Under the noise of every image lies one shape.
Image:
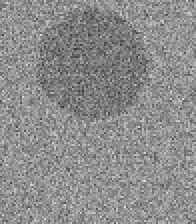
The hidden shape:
disc
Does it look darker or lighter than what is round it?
darker
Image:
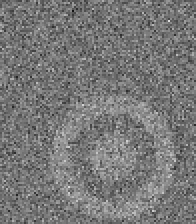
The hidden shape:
bullseye
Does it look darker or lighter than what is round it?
lighter
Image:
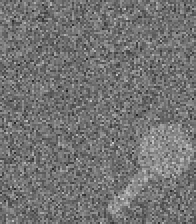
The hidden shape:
lollipop
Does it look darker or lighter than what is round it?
lighter
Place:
bottom right
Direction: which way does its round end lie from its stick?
up and right
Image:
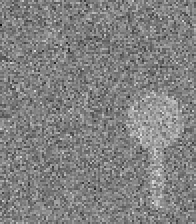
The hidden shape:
lollipop
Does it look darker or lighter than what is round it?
lighter
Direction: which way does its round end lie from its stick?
up
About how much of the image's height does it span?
half
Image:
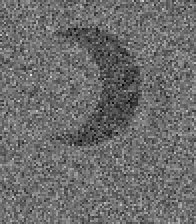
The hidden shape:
crescent
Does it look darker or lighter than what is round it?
darker
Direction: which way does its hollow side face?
left
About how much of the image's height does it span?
half
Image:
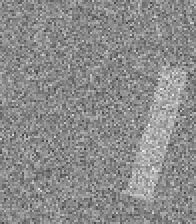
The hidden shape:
bar
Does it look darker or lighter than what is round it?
lighter
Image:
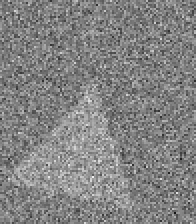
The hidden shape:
triangle
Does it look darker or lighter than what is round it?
lighter
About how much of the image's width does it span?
two thirds
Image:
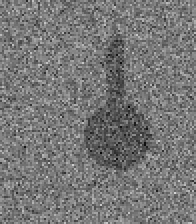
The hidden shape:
lollipop
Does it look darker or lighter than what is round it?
darker
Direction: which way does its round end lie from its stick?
down
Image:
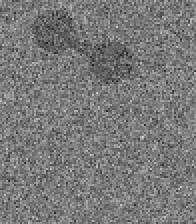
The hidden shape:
dumbbell
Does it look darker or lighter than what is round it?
darker
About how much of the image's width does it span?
half
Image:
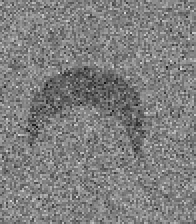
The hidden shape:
crescent
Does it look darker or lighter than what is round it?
darker
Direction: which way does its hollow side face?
down
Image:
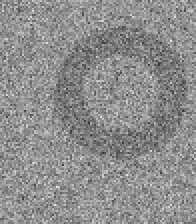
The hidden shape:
ring
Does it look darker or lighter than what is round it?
darker
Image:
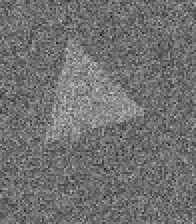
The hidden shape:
triangle
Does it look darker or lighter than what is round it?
lighter
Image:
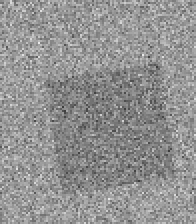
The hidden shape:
square
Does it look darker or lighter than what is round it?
darker
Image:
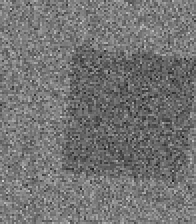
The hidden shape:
square
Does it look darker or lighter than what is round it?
darker
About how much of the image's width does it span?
two thirds
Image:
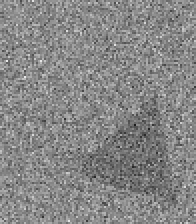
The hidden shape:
triangle
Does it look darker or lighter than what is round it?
darker
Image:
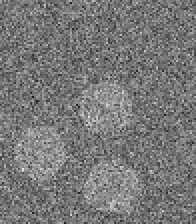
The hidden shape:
three dots
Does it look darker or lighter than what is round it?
lighter
